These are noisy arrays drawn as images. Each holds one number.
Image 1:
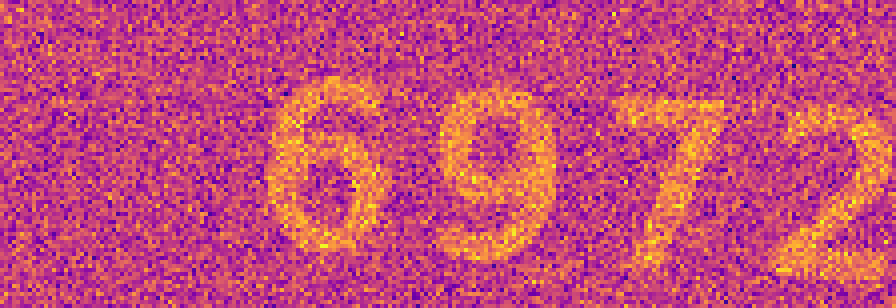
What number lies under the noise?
6972
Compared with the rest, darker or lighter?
lighter
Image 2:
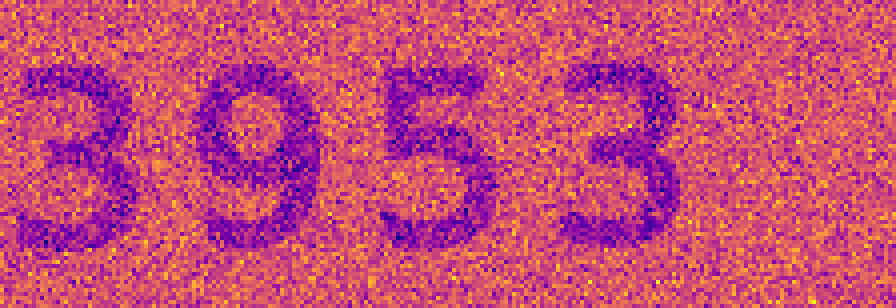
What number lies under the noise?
3953
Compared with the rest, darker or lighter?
darker
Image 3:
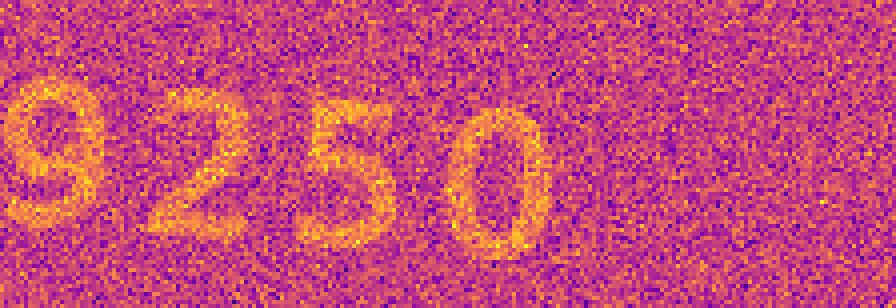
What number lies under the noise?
9250
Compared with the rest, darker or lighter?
lighter
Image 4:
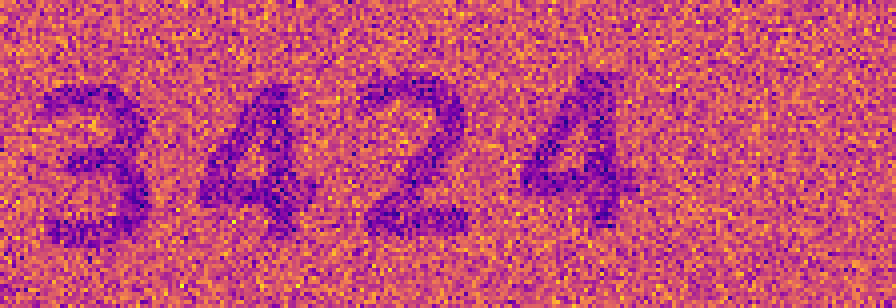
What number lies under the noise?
3424
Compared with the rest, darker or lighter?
darker
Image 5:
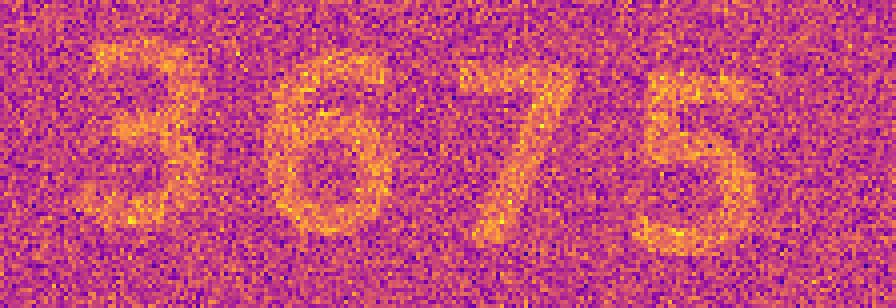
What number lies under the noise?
3675
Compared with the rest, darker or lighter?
lighter
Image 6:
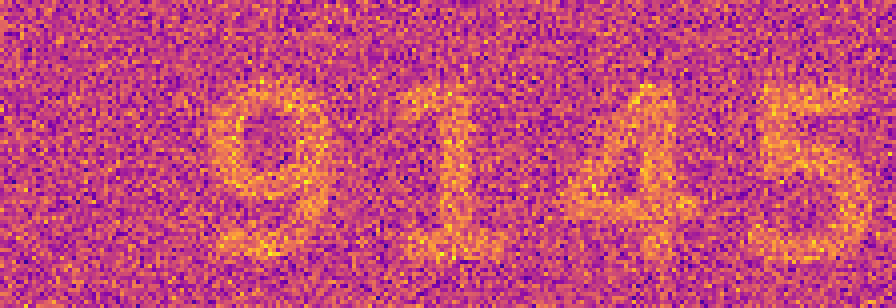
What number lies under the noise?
9145
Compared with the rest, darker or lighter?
lighter
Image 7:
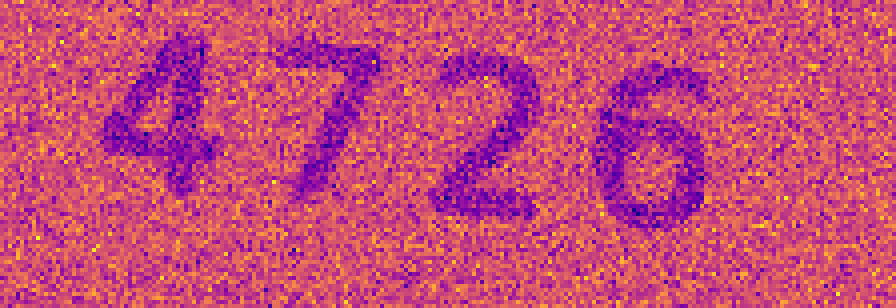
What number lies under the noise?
4726
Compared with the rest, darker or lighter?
darker
